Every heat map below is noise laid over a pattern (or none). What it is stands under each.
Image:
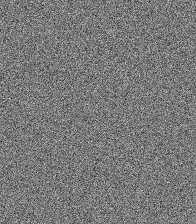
only noise
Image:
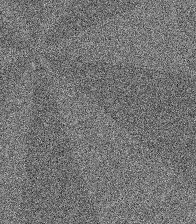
spokes from one point
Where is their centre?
top left
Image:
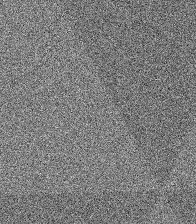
spokes from one point
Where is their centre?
bottom right
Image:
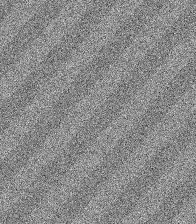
diagonal stripes
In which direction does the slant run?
bottom left to top right
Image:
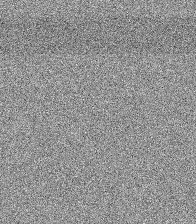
one horizontal stripe
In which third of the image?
top
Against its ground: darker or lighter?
darker
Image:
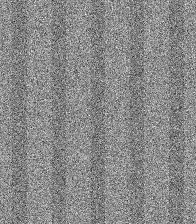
vertical stripes
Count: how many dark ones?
5
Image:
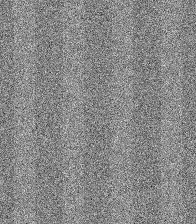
vertical stripes
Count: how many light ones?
4
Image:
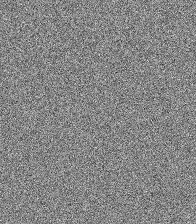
only noise
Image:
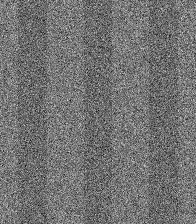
vertical stripes
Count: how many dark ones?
3
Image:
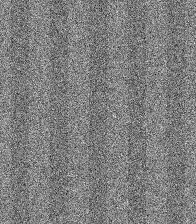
vertical stripes
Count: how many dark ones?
5
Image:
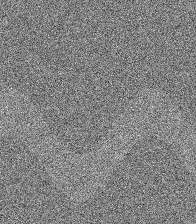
a wavy band
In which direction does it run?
left to right
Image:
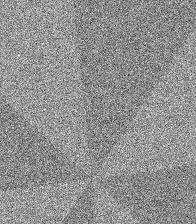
spokes from one point
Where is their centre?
bottom middle
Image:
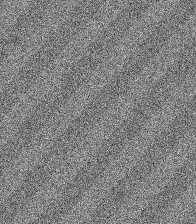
diagonal stripes
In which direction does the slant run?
bottom left to top right
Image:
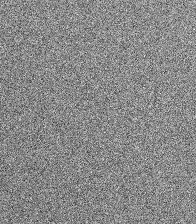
a smooth slope
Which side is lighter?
top right
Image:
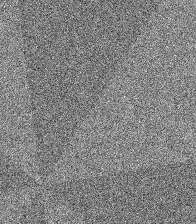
spokes from one point
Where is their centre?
bottom left
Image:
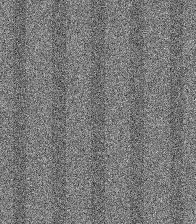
vertical stripes
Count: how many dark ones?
5
